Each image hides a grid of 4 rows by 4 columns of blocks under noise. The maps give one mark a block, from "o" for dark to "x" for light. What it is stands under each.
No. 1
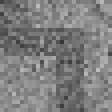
o x x x
o o o x
x x o x
x x o x
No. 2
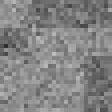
x o o o
o x x x
x x x o
x x x o
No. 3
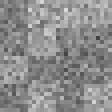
o x x x
o x o o
x o o o
o x o x
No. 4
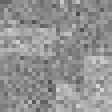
o o o o
x x o o
o o o x
o o x x
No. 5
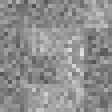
o o o x
o x x o
o o x o
o x x o
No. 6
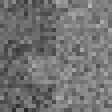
o o x x
o o x x
o x x x
o o x x
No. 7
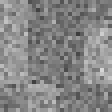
x o o o
x o o x
x o o x
o x o o
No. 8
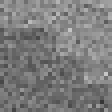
x x x x
o o x x
o o o x
o o o o
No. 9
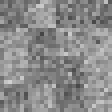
o x o o
x o x x
x o o x
o x o x
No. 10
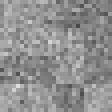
x x o o
x x x o
o o x o
x x o x
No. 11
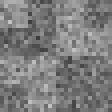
x o x o
o o x x
x x o o
o x o o
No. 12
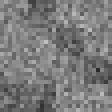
x o x x
x x o x
x x x o
o o x x
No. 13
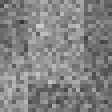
o x x o
o x x o
x x x o
x o o o
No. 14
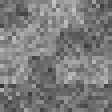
o x x o
x x o o
x o x x
o o o o
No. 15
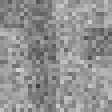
o o x x
x o x o
x o x x
x o x x
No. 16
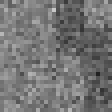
x x o x
x x o o
x x x o
x x x o
